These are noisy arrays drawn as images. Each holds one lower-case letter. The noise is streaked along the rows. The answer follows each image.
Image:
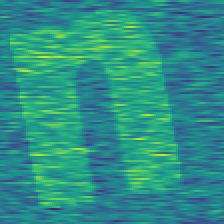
light n
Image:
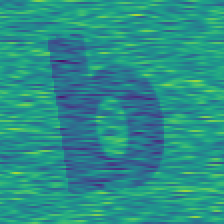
dark b
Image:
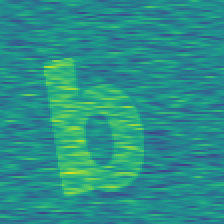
light b
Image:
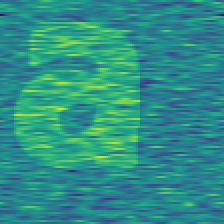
light a
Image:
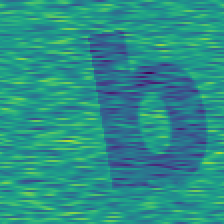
dark b
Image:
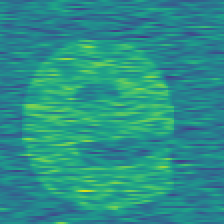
light e
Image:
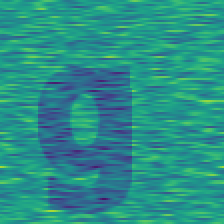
dark g
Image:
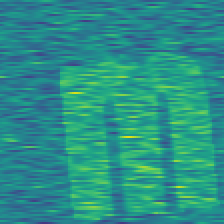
light m
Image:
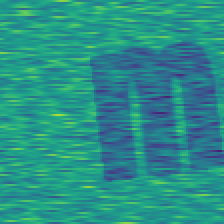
dark m
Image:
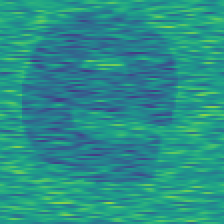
dark e
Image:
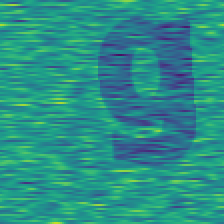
dark g
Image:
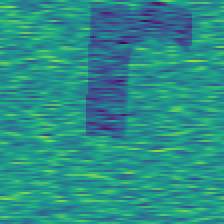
dark r
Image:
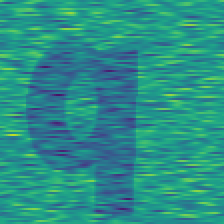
dark q
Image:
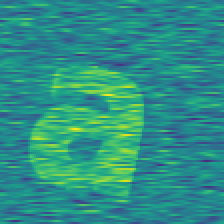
light a
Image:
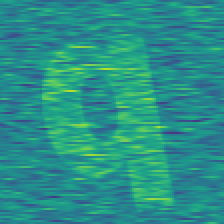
light q
